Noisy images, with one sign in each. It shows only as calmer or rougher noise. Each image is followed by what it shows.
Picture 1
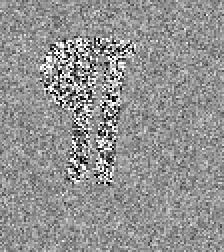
pilcrow
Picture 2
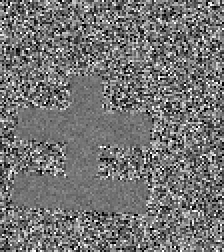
plus-minus sign
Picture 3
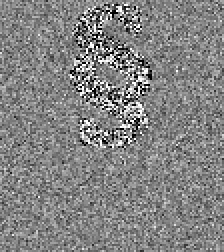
section sign
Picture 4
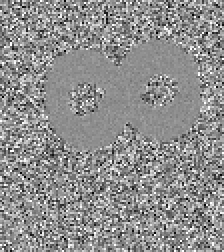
infinity sign
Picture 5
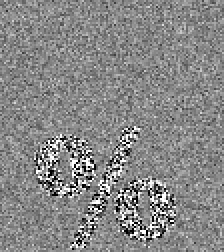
percent sign
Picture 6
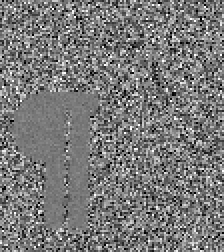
pilcrow
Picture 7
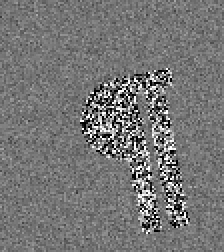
pilcrow
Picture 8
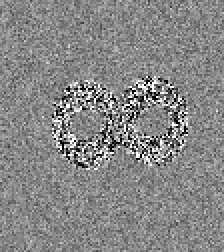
infinity sign
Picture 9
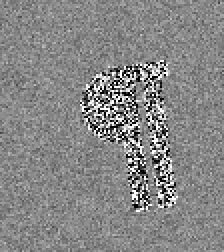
pilcrow
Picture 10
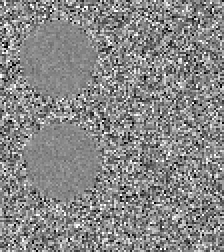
colon
